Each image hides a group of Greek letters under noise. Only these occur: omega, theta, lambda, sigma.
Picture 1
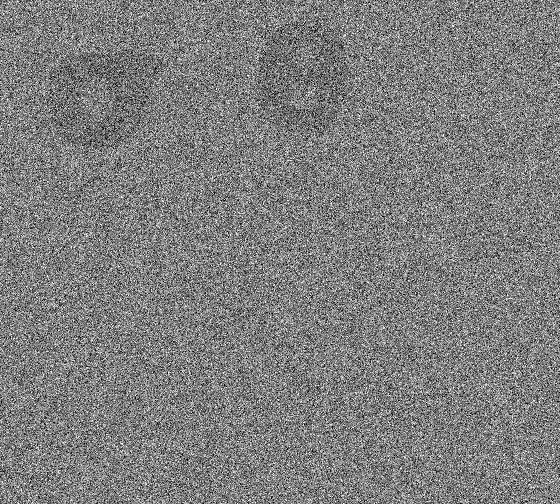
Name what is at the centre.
nothing
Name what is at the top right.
nothing
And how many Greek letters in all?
2
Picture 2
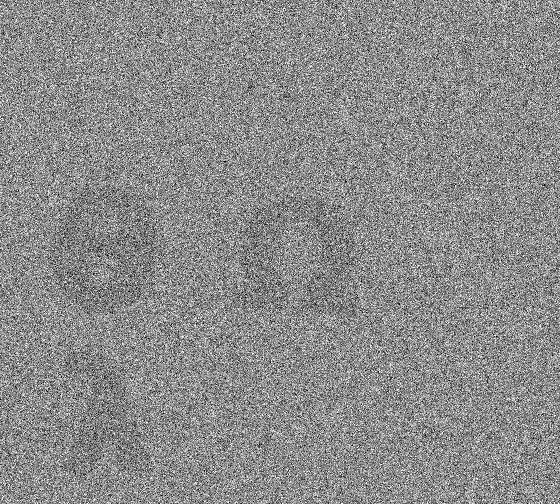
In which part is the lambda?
bottom left
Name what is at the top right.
nothing
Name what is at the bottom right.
nothing
